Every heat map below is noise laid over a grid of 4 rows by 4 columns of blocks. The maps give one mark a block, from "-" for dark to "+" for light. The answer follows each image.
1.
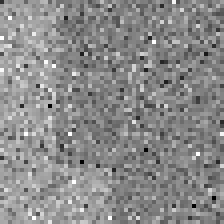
+---
+---
+---
++--
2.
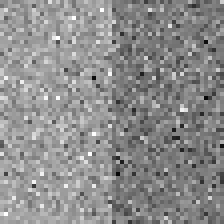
++--
++--
++--
++--
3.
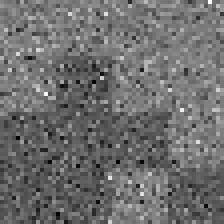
++++
+-++
---+
--+-
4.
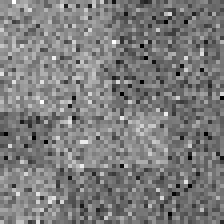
++--
++--
-++-
+---
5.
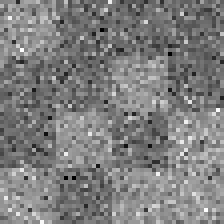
+---
--+-
-+-+
+-++
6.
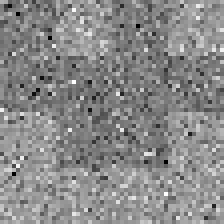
-+-+
----
+--+
++++
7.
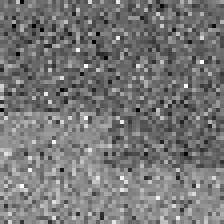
----
----
++--
++++
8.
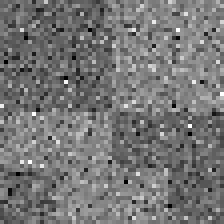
--++
--++
++--
-++-
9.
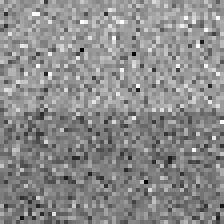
++++
++++
----
----
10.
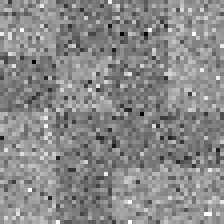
+--+
-+-+
+---
+-++
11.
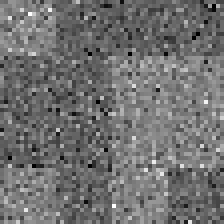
+---
--++
--++
+-+-
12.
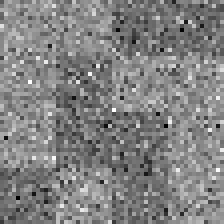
++--
+-++
+--+
-+-+
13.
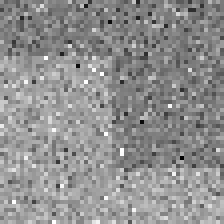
----
++--
++--
++++
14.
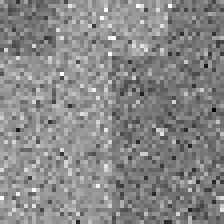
-++-
++--
++--
++--
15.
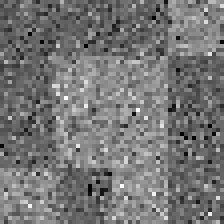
---+
-++-
-++-
+-+-
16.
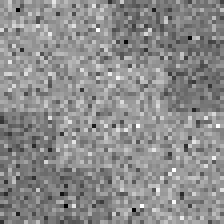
++--
+++-
-+++
--++
